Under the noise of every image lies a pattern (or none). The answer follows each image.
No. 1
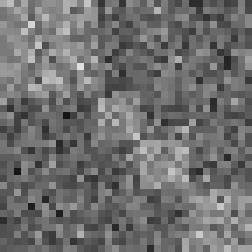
blocks along the diagonal
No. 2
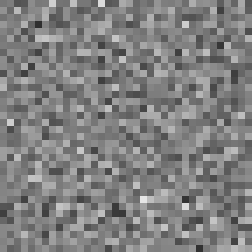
only noise
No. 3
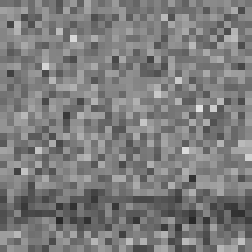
one band of rows
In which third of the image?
bottom
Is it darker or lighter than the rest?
darker
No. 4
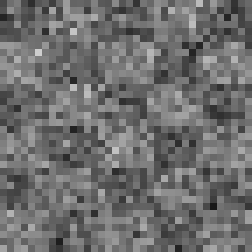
a checkerboard
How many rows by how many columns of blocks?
6 by 5
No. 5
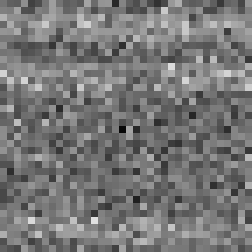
bands of rows
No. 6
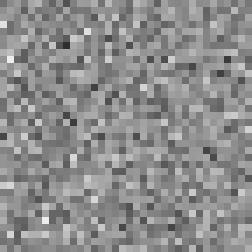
only noise
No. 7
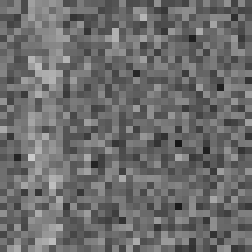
one band of columns
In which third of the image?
left
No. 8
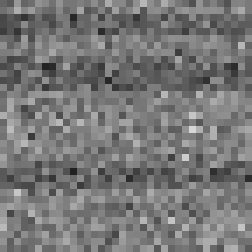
bands of rows
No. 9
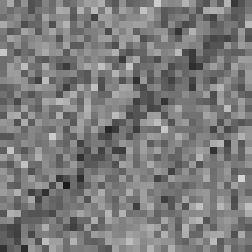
a diagonal band
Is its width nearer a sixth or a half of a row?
a sixth
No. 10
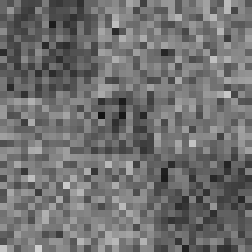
blocks along the diagonal
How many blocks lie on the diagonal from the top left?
3
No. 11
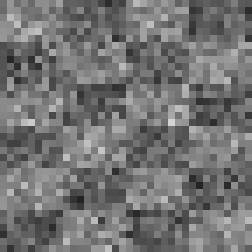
a checkerboard
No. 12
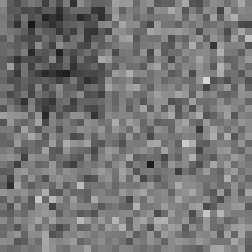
one block
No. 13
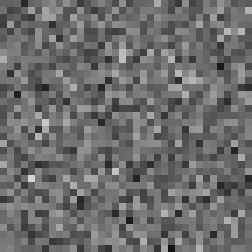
only noise
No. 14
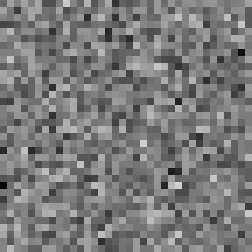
only noise
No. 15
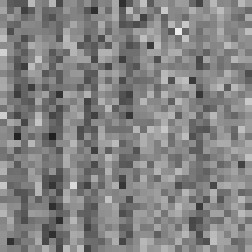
bands of columns
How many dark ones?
5
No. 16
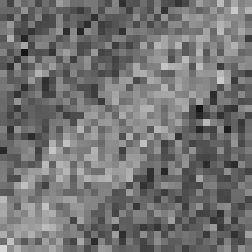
a diagonal band
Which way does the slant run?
bottom left to top right
